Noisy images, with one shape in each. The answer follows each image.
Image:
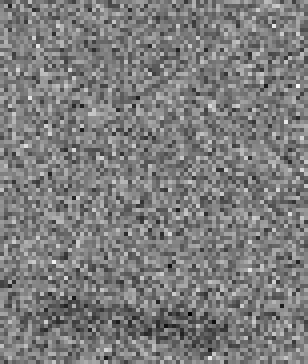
bar
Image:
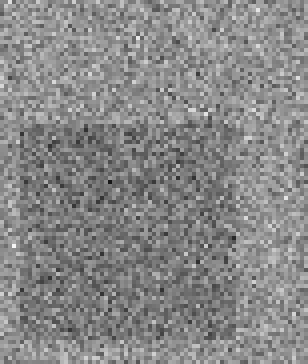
square
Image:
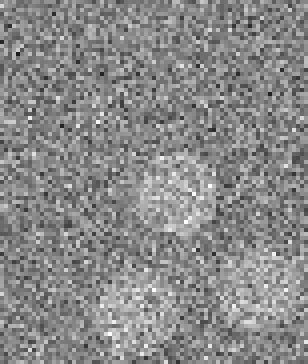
three dots
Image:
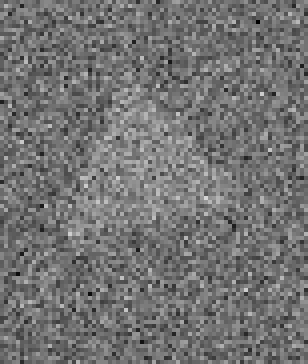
triangle
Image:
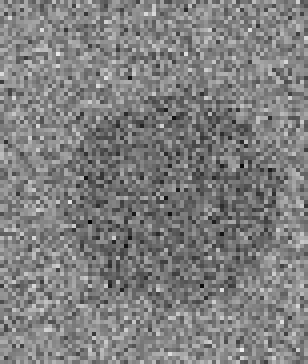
disc
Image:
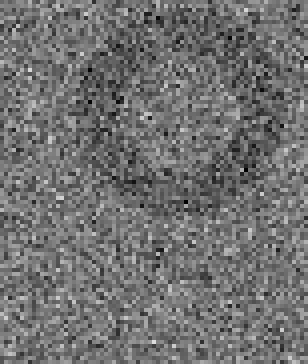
ring
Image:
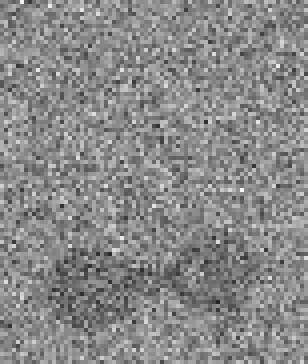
dumbbell
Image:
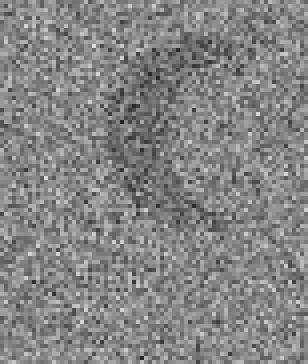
crescent
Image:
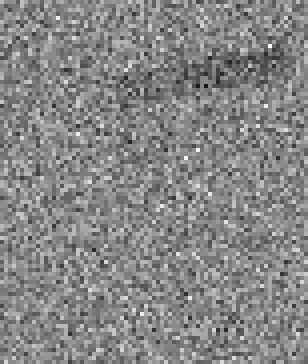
bar
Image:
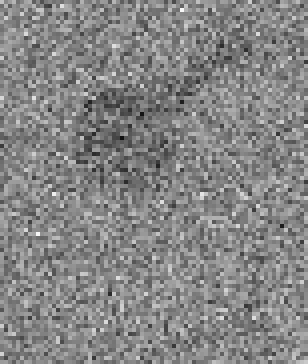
lollipop
